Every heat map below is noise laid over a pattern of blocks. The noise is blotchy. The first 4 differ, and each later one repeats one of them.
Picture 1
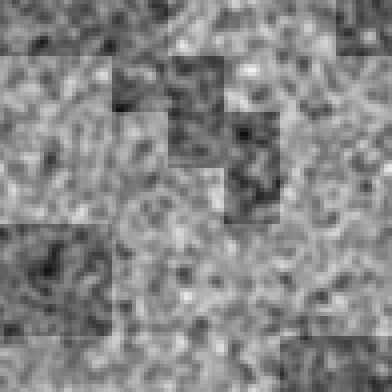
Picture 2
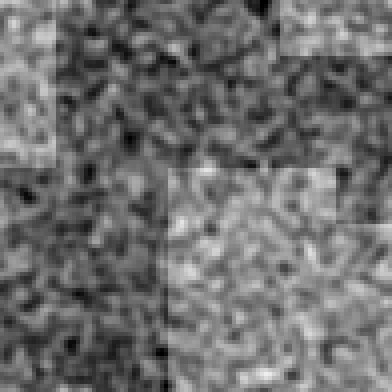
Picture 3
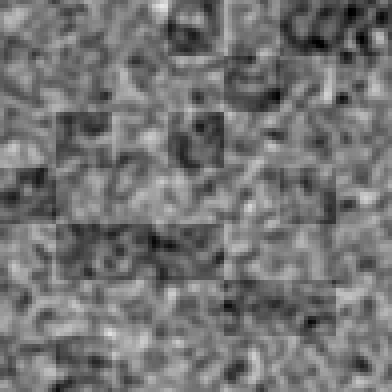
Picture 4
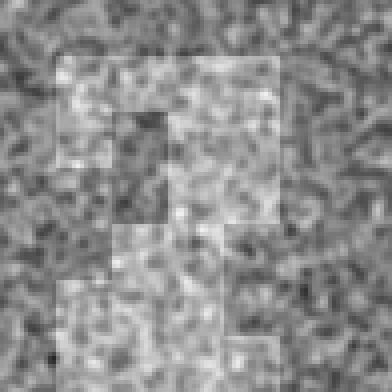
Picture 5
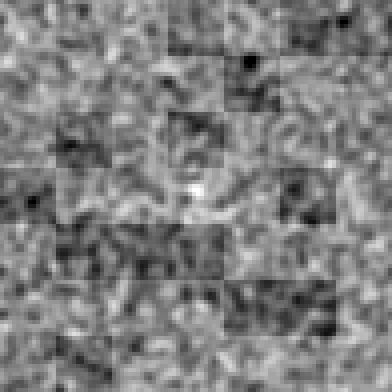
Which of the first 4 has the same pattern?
3
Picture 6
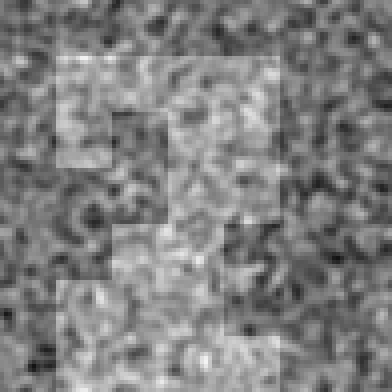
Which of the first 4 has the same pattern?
4
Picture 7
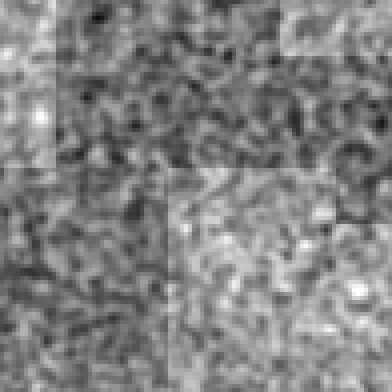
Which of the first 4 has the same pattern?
2
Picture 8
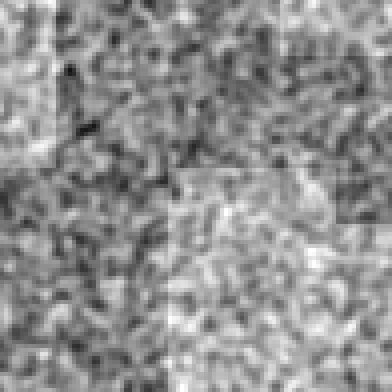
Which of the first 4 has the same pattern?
2
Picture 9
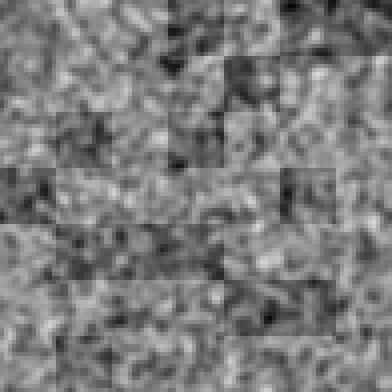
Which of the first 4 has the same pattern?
3
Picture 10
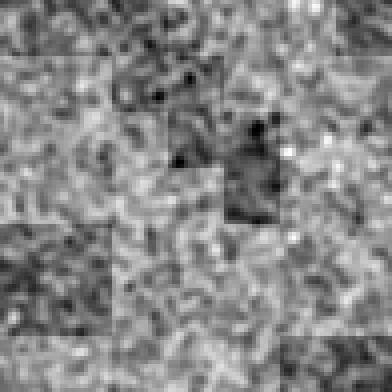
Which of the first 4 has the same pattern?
1
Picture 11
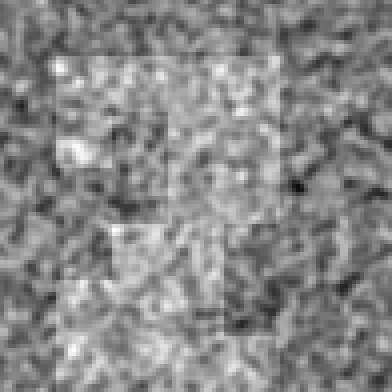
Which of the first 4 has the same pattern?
4
